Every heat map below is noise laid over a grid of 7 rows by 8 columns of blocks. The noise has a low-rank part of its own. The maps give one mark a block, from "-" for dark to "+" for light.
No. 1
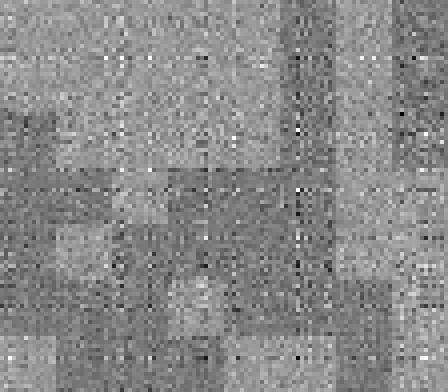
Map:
+ + + + + - + -
+ + + + + - + -
- + + + + - + -
- - + - - - + +
- + - - - - + +
- - - + - - - +
+ - - - + + - +
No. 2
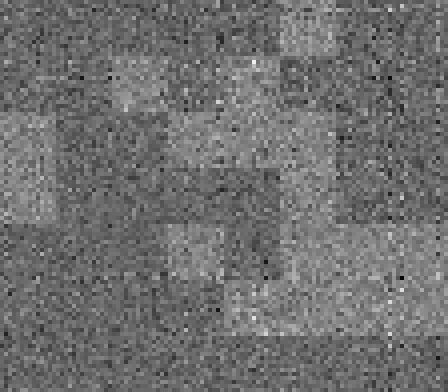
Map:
- - - - - + - -
- - + - + - - -
+ - - + + + - -
+ - - - - + - -
- - - + - + + +
- - - - + + + +
- - - - - - - -
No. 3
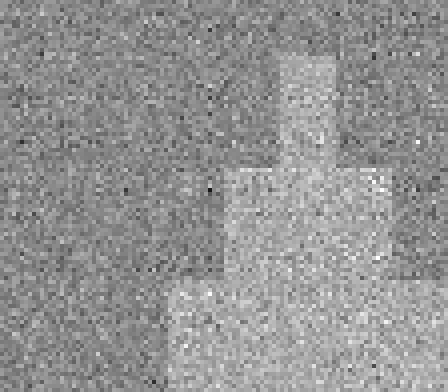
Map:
- - - - - - - -
- - - - - + - -
- - - - - + - -
- - - - + + + -
- - - - + + + -
- - - + + + + +
- - - + + + + +
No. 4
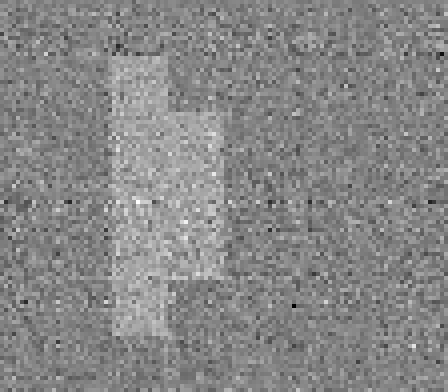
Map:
- - - - - - - -
- - + - - - - -
- - + + - - - -
- - + + - - - -
- - + + - - - -
- - + - - - - -
- - - - - - - -
